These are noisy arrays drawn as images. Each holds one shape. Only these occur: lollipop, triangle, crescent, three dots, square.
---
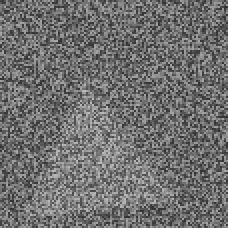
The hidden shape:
triangle
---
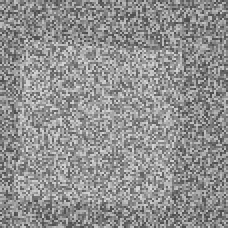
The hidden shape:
square
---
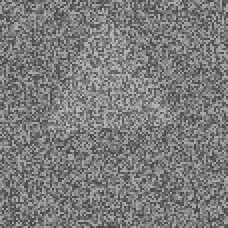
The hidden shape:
triangle
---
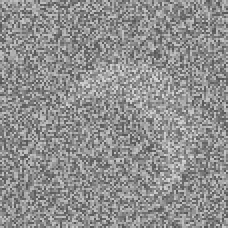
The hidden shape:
crescent
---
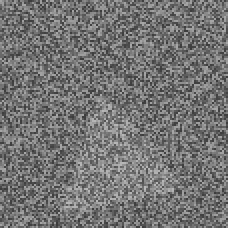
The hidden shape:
triangle
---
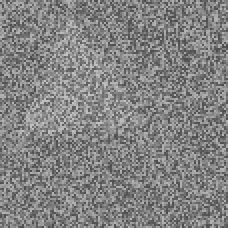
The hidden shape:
triangle
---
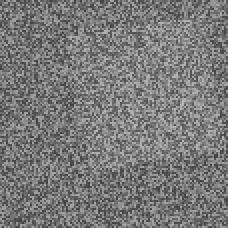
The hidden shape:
square
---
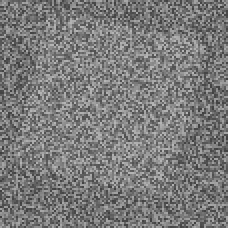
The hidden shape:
square
